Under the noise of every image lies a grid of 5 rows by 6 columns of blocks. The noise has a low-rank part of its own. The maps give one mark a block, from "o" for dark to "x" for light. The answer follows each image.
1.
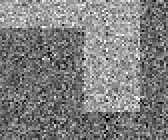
x x x x x o
o o o x x o
o o o x x o
o o o x x o
o o o o o o
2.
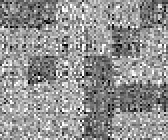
o o x x x o
x x x x o x
x o x o x x
x x x o o o
x x x o x x
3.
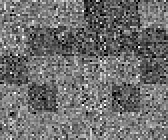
x x x o o x
x o o o o o
o x x x x o
x o x x o x
x x x x x x
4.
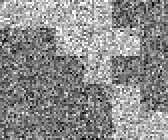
x x x x o o
o o x x x o
o o o x o o
o o o o x o
o o o o x x
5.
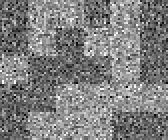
o x x o x o
o x o x x o
x o o o x o
o o x x x x
o x x x o o
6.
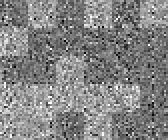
o x o x o x
x o o o o o
o o x o o o
x x x x x o
x x o x o o
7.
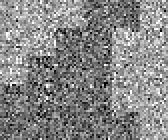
x x x o o x
x x o o x x
x o o o x x
o o o o x x
o o o o o x
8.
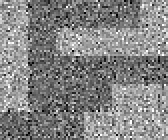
x o o o o x
x o x x x x
x o o o o o
x o o o x x
o o o x x x
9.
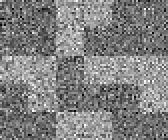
o o x x o o
o o x o o o
x x o x x x
o x o o o x
o o x x o o
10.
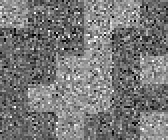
x o o x x o
o o o x o o
o o x x o x
o x x x o o
o o x o o x
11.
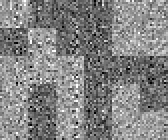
x o o o x x
o x o o x x
x x x o o o
x o x o x o
x o x o x x
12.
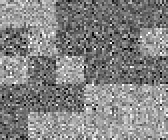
x x o o o o
o x o o o x
x o x o o o
o o o x x x
o x x x x x
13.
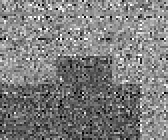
x x x x x x
x x x x x x
x x o o x x
o o o o o x
o o o o o x
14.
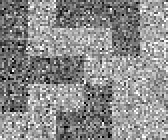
o x o o o x
o x x x o x
o o o x x x
o x x o x x
x x o o x x
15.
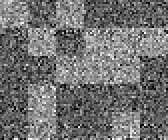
x o x o o o
o x o x x x
o o x x x o
o x o o o o
o x o o x o
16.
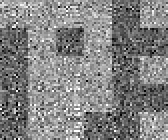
x x x x o x
o x o x o o
o x x x o x
o x x x o o
o x x o o x
